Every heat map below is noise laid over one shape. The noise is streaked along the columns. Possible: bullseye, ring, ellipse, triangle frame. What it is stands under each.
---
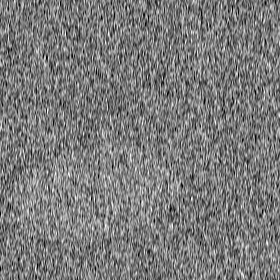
ellipse
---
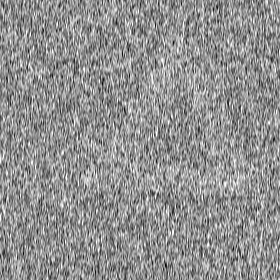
triangle frame
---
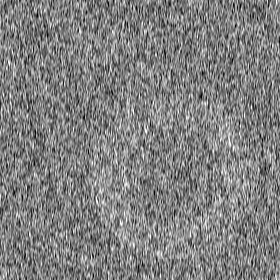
ring
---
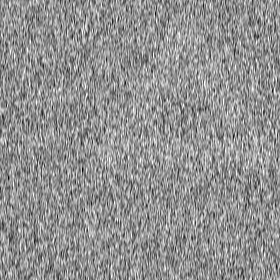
triangle frame
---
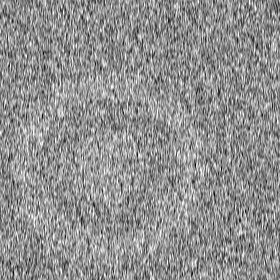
bullseye
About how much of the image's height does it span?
two thirds
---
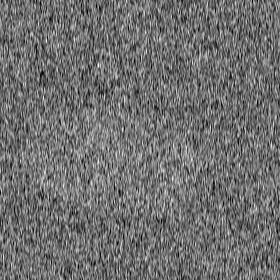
ellipse
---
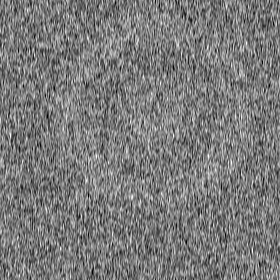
bullseye
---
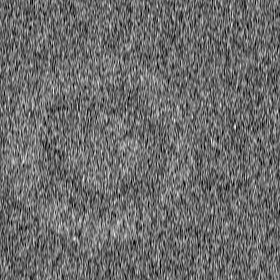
bullseye
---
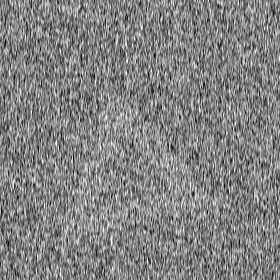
triangle frame
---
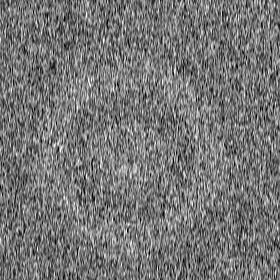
bullseye
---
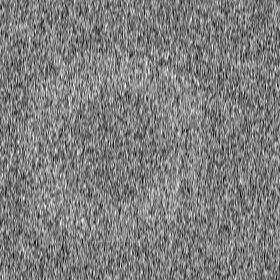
ring
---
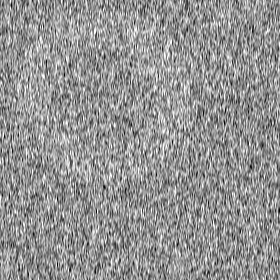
ring
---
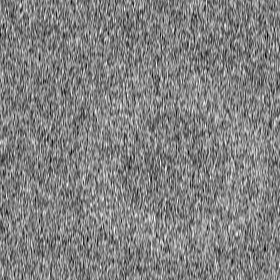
ring
